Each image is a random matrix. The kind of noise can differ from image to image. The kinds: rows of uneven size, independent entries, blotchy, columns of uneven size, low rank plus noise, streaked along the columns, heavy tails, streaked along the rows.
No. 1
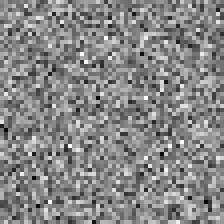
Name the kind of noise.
independent entries
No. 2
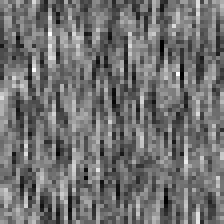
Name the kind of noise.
streaked along the columns
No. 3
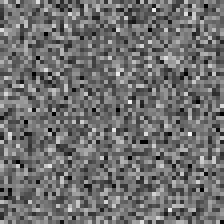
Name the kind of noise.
independent entries
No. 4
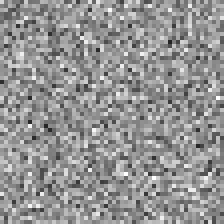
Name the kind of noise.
independent entries
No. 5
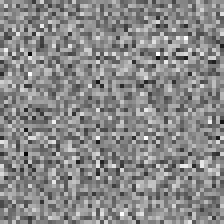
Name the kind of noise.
low rank plus noise
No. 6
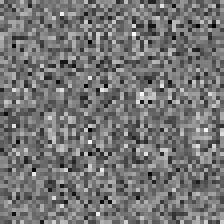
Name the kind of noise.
low rank plus noise
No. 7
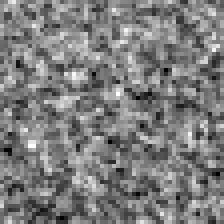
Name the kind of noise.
blotchy
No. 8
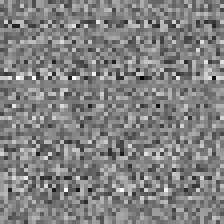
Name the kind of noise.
rows of uneven size
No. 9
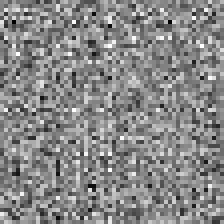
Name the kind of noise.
low rank plus noise
